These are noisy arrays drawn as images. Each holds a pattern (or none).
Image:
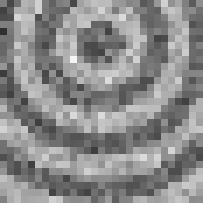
rings round one point
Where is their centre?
top middle
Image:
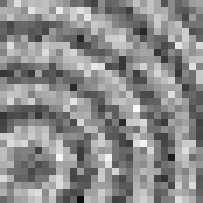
rings round one point
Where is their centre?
bottom left
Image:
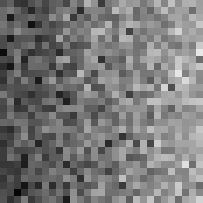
a smooth slope
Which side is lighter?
right
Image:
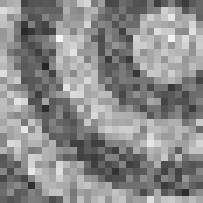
rings round one point
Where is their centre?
top right
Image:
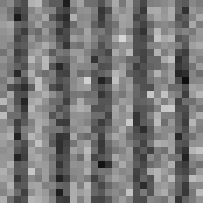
vertical stripes
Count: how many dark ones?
5
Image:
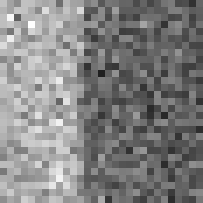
a sharp edge
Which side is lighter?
left
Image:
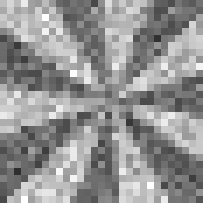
spokes from one point
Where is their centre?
centre
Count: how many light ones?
7
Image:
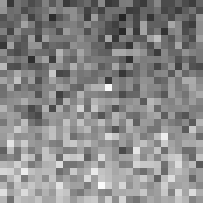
a smooth slope
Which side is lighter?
bottom
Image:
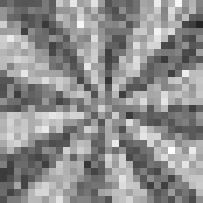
spokes from one point
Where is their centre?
centre
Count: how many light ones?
8
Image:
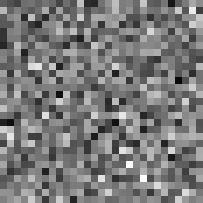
only noise
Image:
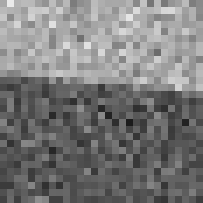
a sharp edge
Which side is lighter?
top
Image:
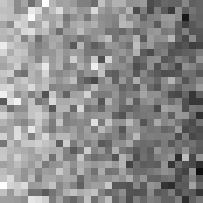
a smooth slope
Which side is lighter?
left
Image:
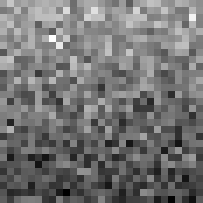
a smooth slope
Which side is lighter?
top
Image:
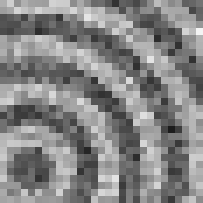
rings round one point
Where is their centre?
bottom left
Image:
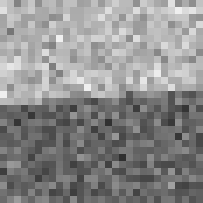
a sharp edge
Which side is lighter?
top
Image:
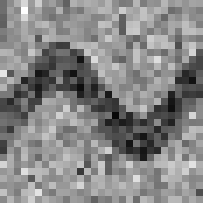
a wavy band
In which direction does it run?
left to right
